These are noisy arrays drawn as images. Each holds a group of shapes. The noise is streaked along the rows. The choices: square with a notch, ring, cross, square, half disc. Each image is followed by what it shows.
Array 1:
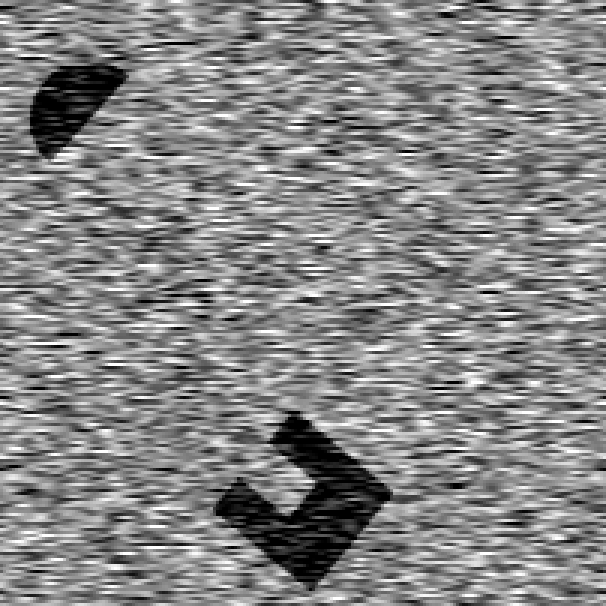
top left: dark half disc; bottom middle: dark square with a notch
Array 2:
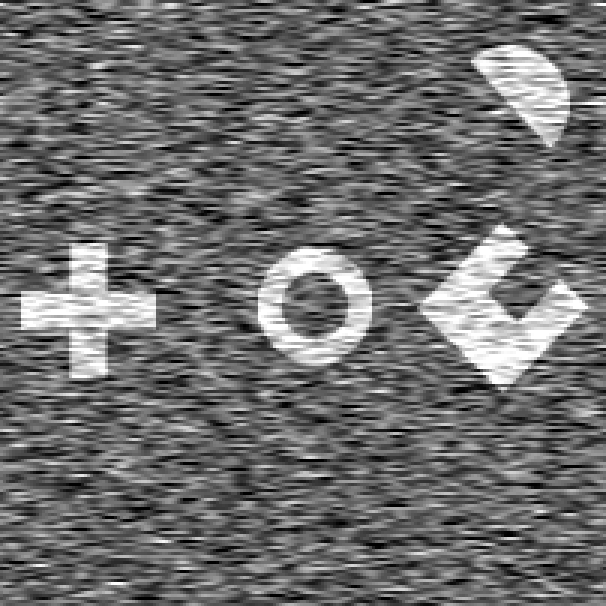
top right: light half disc; middle left: light cross; centre: light ring; middle right: light square with a notch
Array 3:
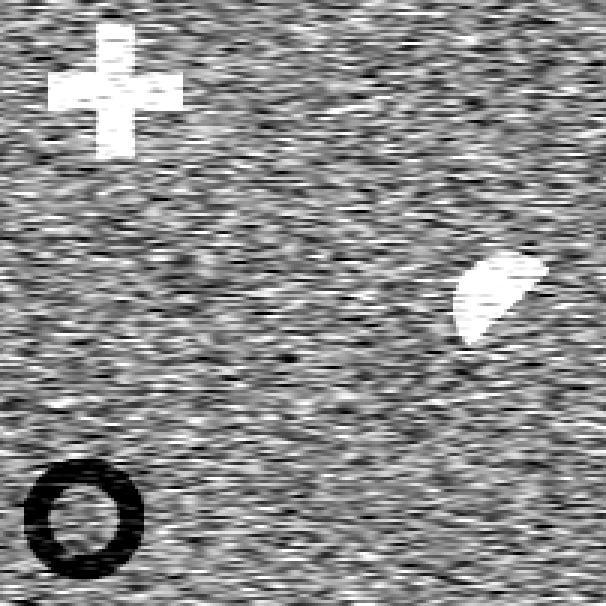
top left: light cross; middle right: light half disc; bottom left: dark ring
